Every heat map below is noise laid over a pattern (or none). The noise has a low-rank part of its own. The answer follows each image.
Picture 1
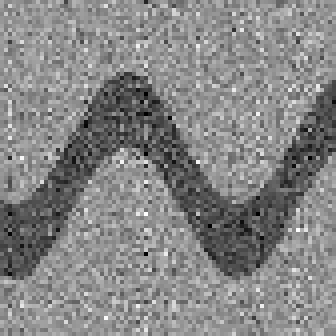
a wavy band
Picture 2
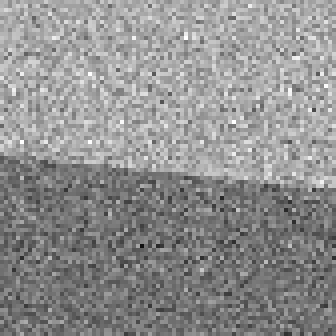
a sharp edge
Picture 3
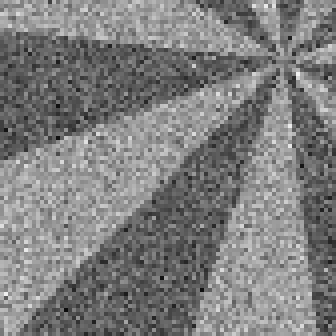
spokes from one point
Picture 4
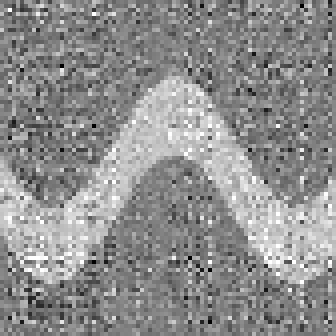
a wavy band
